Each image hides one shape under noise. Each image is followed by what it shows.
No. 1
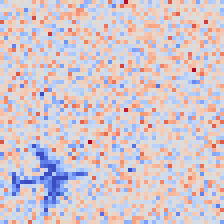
airplane
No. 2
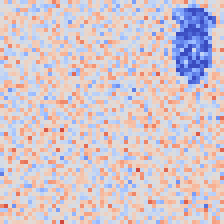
footprint
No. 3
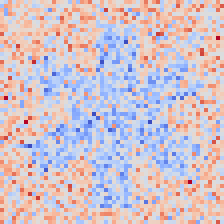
asterisk
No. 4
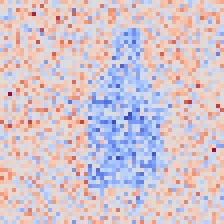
bottle
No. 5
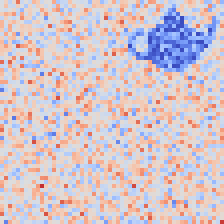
teapot
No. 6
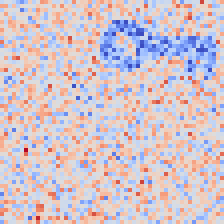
key
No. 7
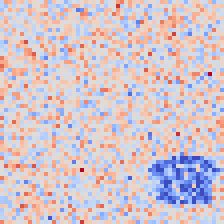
telephone
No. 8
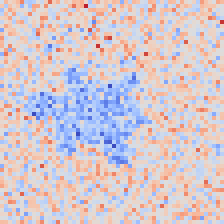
turtle
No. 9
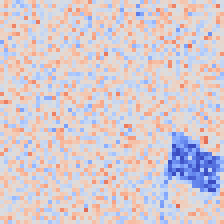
flag
